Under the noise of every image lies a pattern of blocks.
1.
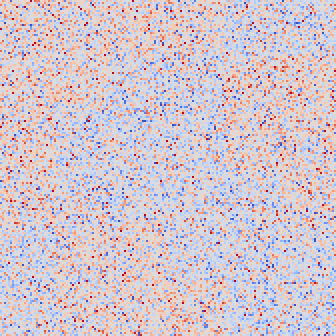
mirrored about the diagonal from the top left
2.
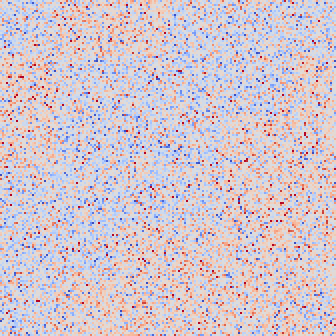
mirrored about the diagonal from the top left
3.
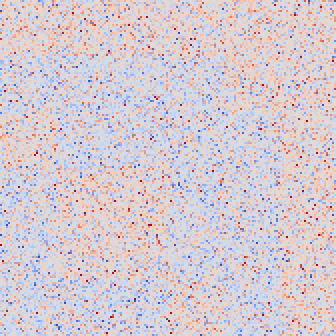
mirrored about the diagonal from the bottom left
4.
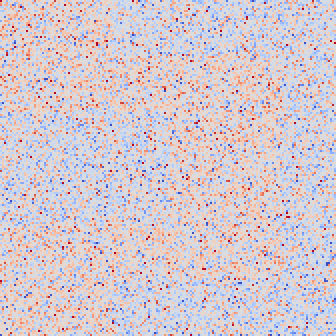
top and bottom mirror each other
